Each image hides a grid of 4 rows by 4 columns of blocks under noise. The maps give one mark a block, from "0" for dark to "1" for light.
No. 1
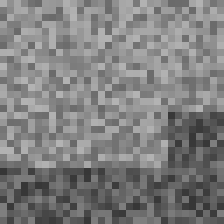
1 1 1 1
1 1 1 1
1 1 1 0
0 0 0 0
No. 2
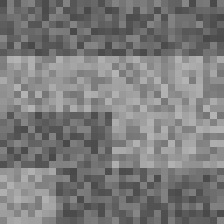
0 0 0 0
1 1 1 1
0 0 1 1
1 0 0 0
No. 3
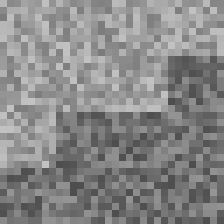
1 1 1 1
1 1 1 0
1 0 0 0
0 0 0 0
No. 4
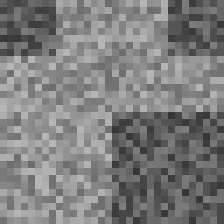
0 1 1 0
1 1 1 1
1 1 0 0
1 1 0 0
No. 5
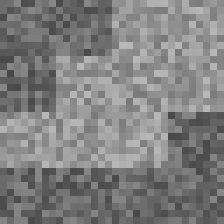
0 0 1 1
0 1 1 1
1 1 1 0
0 0 0 0
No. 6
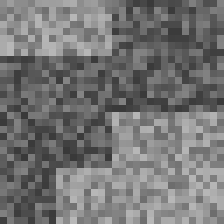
1 1 0 0
0 0 0 0
0 0 1 1
0 1 1 1
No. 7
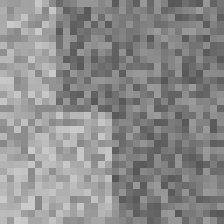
1 0 0 0
1 0 0 0
1 1 0 0
1 1 0 0
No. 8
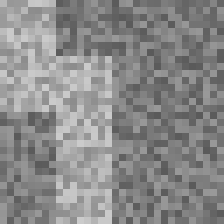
1 0 0 0
1 1 0 0
0 1 0 0
0 1 0 0
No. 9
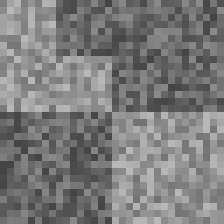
1 0 0 0
1 1 0 0
0 0 1 1
0 0 1 1
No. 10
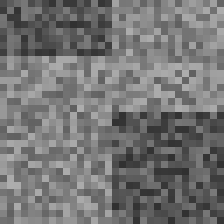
0 0 1 1
1 1 1 1
1 1 0 0
1 1 0 0
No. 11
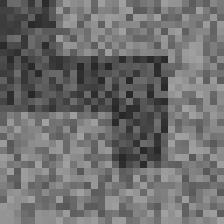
0 1 1 1
0 0 0 1
1 1 0 1
1 1 1 1
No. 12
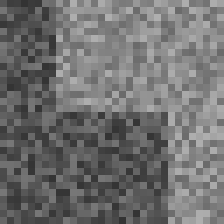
0 1 1 1
0 1 1 1
0 0 0 1
0 0 0 1
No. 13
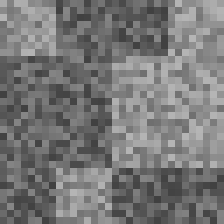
1 0 0 1
0 0 1 1
0 0 1 1
0 1 0 0
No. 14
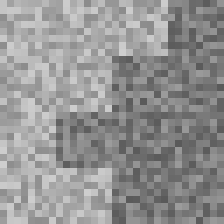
1 1 1 0
1 1 0 0
1 0 0 0
1 1 0 0
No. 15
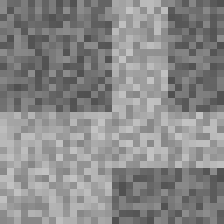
0 0 1 0
0 0 1 0
1 1 1 1
1 1 0 0
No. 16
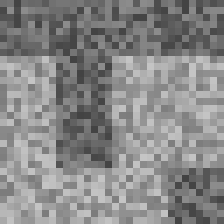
0 0 0 0
1 0 1 1
1 0 1 1
1 1 1 0
